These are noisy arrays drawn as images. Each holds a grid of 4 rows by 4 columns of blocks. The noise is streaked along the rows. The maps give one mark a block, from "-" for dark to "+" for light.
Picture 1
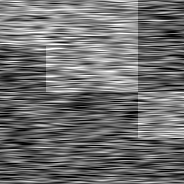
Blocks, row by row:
+++-
-++-
---+
----
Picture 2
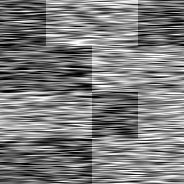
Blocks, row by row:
-++-
--++
++-+
--++
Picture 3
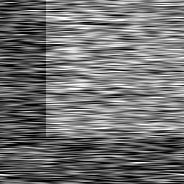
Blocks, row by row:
-+++
-+++
-+++
----
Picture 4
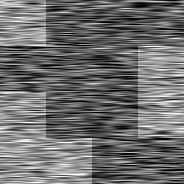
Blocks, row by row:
+---
---+
+--+
++--
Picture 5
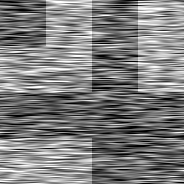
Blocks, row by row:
-+-+
++-+
----
++--
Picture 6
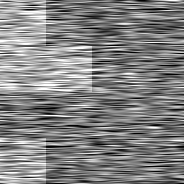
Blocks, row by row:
+---
++--
----
+---
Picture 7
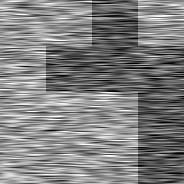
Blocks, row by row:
++-+
+---
+++-
+++-
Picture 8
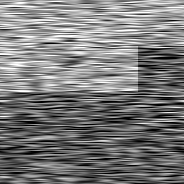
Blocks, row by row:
++++
+++-
----
----
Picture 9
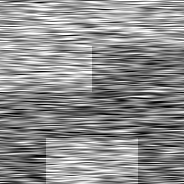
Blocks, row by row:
++++
++--
----
-++-
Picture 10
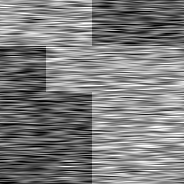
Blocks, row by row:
++--
-+++
--++
--++
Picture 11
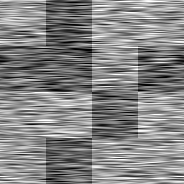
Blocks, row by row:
+-++
--+-
++-+
+-++
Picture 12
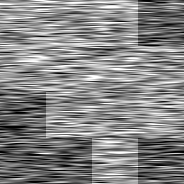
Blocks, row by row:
+++-
++++
-+++
--+-
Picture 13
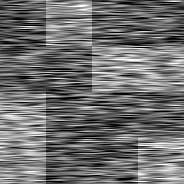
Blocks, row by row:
-+--
--++
+---
+--+
